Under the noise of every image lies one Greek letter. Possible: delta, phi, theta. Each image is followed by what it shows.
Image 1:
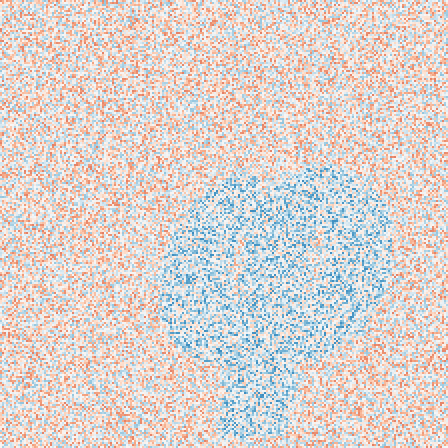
phi
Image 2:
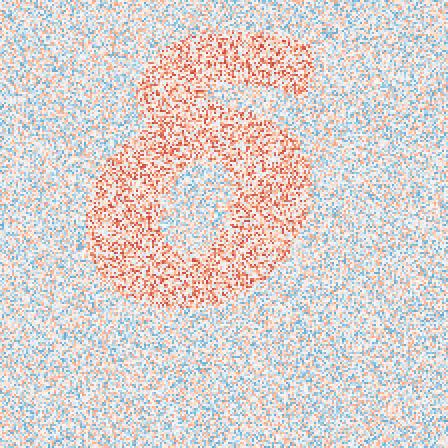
delta
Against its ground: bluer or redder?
redder
